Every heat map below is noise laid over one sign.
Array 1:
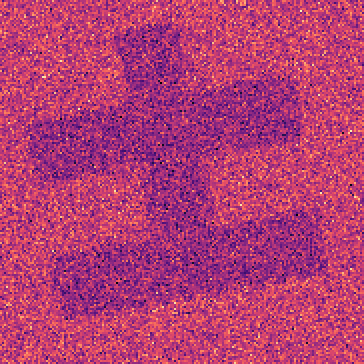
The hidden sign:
plus-minus sign
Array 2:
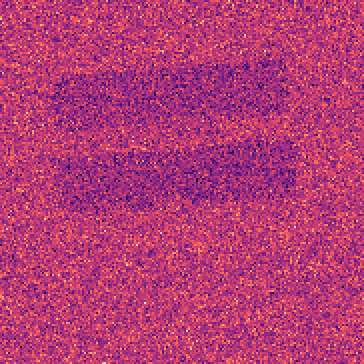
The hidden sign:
equals sign
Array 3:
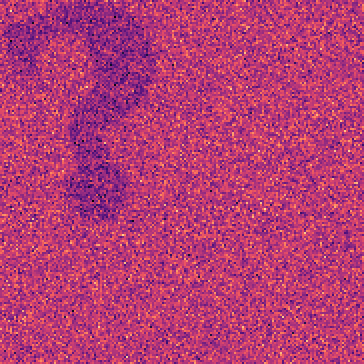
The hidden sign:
question mark
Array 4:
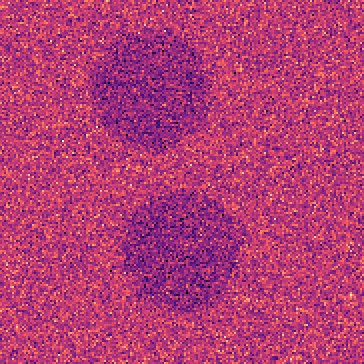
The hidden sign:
colon
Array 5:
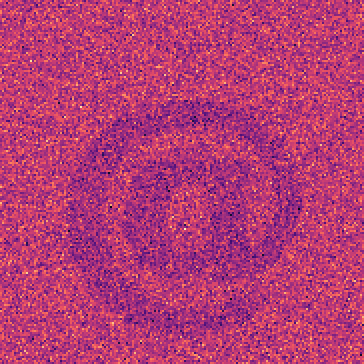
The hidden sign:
at sign
